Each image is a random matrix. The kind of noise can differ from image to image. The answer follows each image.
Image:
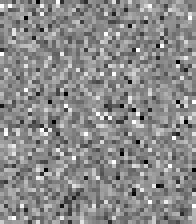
heavy tails
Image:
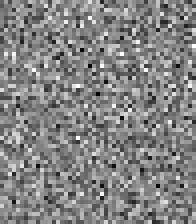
independent entries
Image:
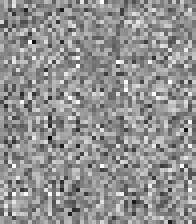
low rank plus noise
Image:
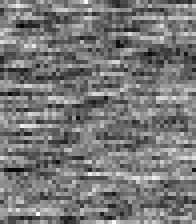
streaked along the rows
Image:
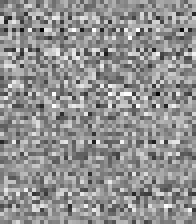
rows of uneven size
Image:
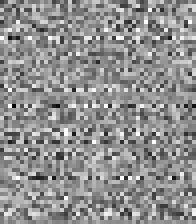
rows of uneven size
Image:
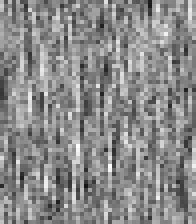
streaked along the columns
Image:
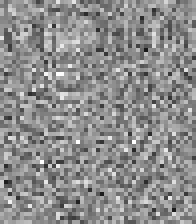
low rank plus noise
